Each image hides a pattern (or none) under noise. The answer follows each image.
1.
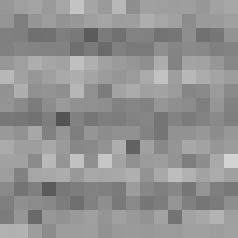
horizontal stripes
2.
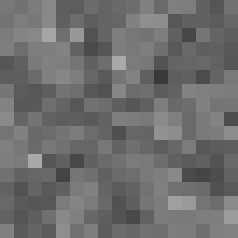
spokes from one point
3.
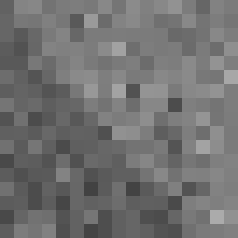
a sharp edge
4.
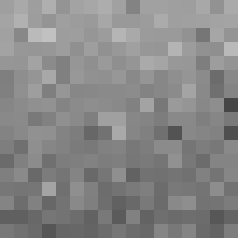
a smooth slope
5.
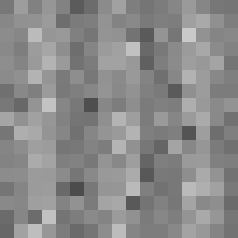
vertical stripes
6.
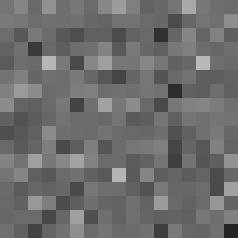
only noise
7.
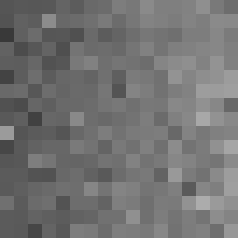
a smooth slope
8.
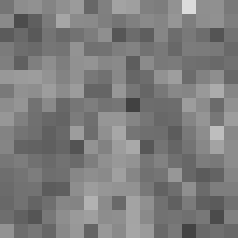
spokes from one point
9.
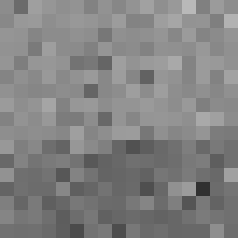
a sharp edge
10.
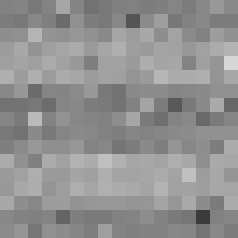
horizontal stripes
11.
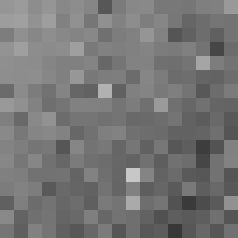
a smooth slope
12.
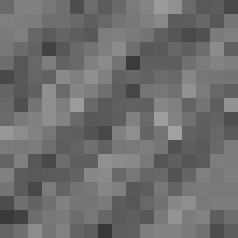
diagonal stripes
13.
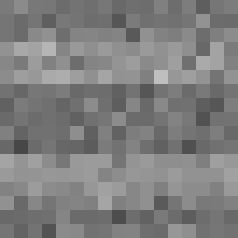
horizontal stripes
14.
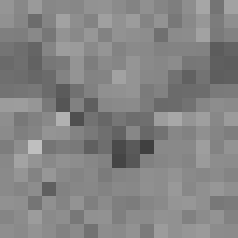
a wavy band
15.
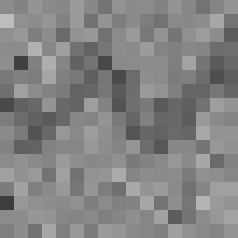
a wavy band
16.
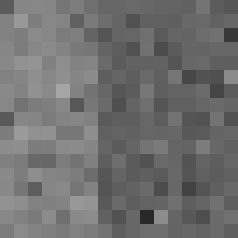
a sharp edge
